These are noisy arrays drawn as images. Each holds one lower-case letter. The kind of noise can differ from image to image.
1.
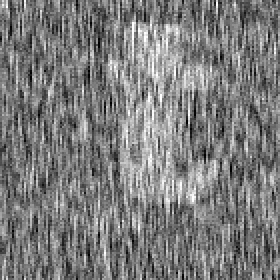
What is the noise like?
streaked along the columns
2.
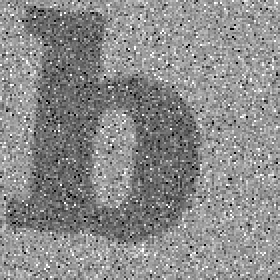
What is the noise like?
heavy tails
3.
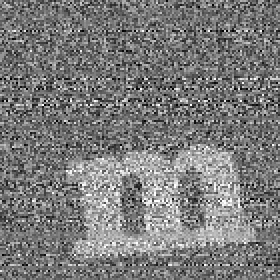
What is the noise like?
rows of uneven size
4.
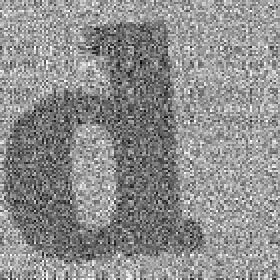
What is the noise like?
low rank plus noise
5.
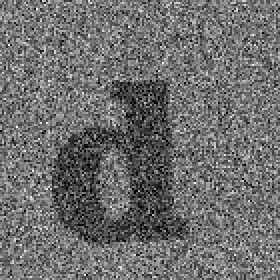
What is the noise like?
independent entries
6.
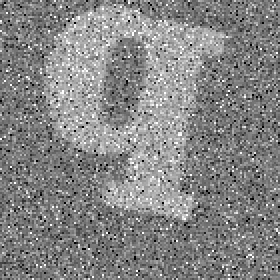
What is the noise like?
heavy tails
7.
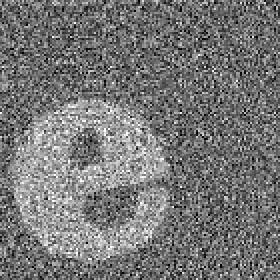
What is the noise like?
low rank plus noise
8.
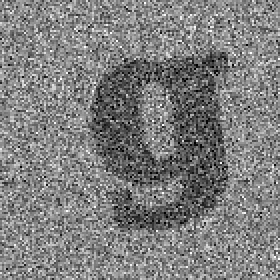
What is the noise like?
independent entries
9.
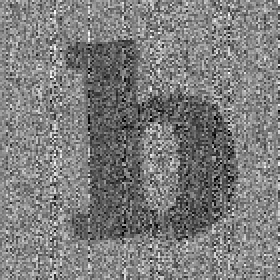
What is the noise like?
columns of uneven size
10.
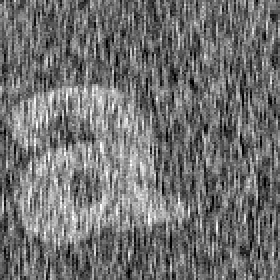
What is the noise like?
streaked along the columns
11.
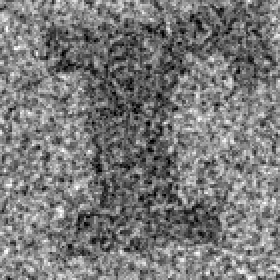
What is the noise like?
blotchy
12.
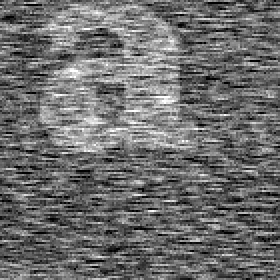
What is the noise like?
streaked along the rows
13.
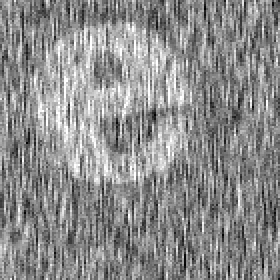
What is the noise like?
streaked along the columns
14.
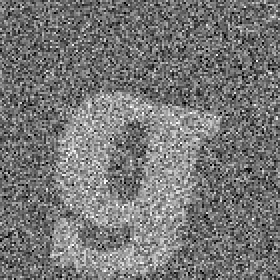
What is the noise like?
independent entries
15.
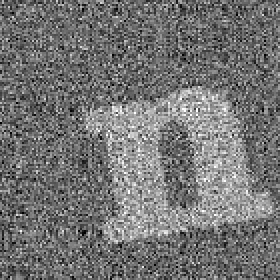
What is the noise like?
low rank plus noise
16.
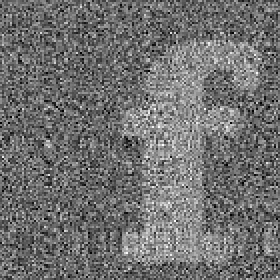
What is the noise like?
low rank plus noise
